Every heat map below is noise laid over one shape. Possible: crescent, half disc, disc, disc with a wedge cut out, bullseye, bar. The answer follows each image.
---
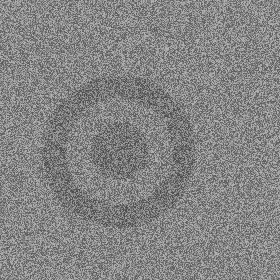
bullseye
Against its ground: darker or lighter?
darker
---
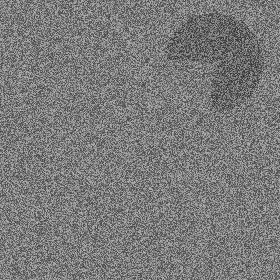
disc with a wedge cut out
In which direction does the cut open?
down and left
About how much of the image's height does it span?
a third
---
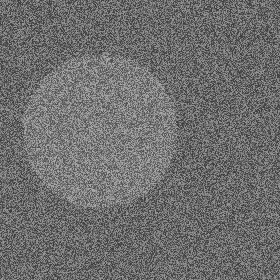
disc
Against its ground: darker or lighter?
lighter
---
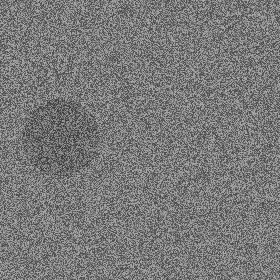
disc
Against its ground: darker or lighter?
darker
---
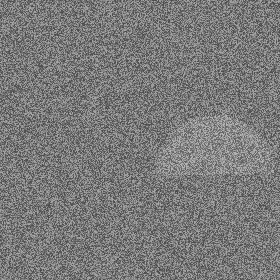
half disc
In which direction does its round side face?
up
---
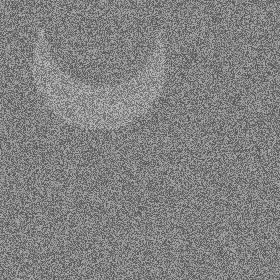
crescent
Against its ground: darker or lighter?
lighter
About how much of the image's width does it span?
half
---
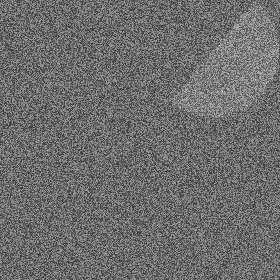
half disc
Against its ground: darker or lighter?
lighter
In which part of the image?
top right
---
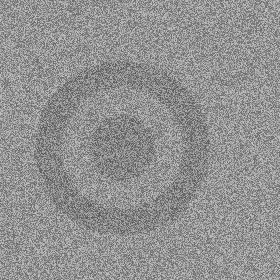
bullseye
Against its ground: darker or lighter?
darker
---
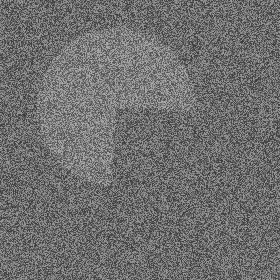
disc with a wedge cut out
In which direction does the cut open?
down and right
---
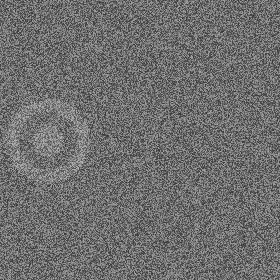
bullseye
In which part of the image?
middle left
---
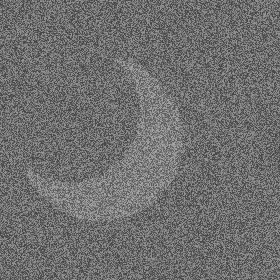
crescent
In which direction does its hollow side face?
up and left
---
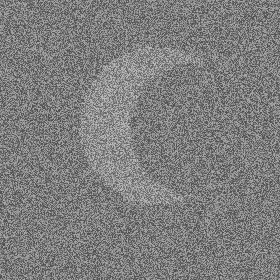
crescent
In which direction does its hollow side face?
right
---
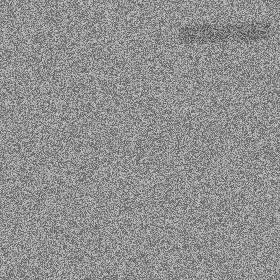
bar
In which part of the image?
top right
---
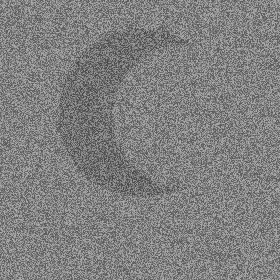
crescent
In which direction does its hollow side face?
right
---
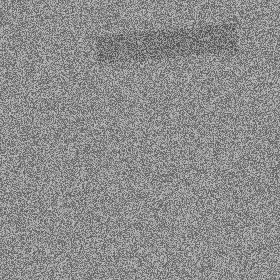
bar
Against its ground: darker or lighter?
darker
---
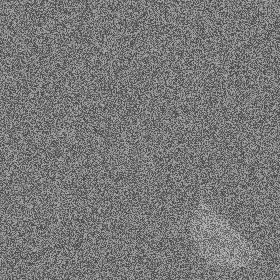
half disc
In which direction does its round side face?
down and left
